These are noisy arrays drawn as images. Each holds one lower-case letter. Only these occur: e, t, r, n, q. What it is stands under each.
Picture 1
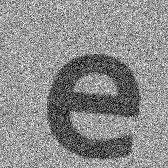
e
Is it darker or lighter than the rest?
darker
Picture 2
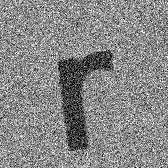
r
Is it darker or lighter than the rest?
darker
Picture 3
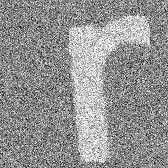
r
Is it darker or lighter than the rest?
lighter
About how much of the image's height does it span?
nearly all
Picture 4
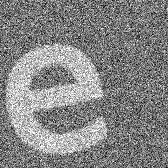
e
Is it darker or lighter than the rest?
lighter
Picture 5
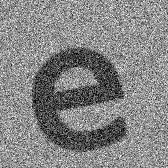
e
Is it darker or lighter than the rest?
darker
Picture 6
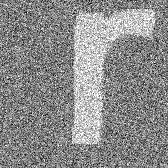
r
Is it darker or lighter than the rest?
lighter
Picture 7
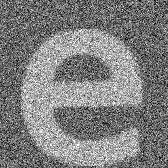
e
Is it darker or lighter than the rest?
lighter
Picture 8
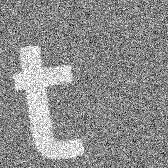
t
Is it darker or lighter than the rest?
lighter
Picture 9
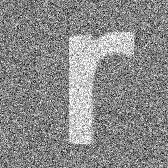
r
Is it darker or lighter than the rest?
lighter
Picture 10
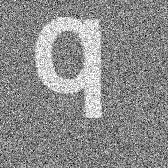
q
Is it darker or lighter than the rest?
lighter
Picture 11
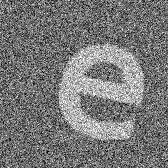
e
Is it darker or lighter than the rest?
lighter
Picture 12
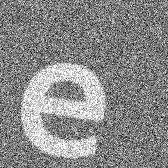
e
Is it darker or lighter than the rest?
lighter
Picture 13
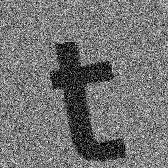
t
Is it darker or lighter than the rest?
darker
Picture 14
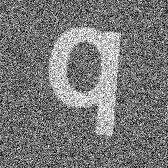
q
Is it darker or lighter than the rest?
lighter
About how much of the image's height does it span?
two thirds
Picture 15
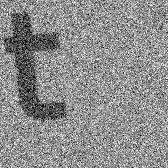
t
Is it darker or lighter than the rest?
darker
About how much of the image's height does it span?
two thirds
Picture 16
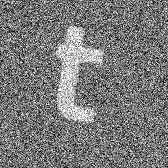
t
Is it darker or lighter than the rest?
lighter
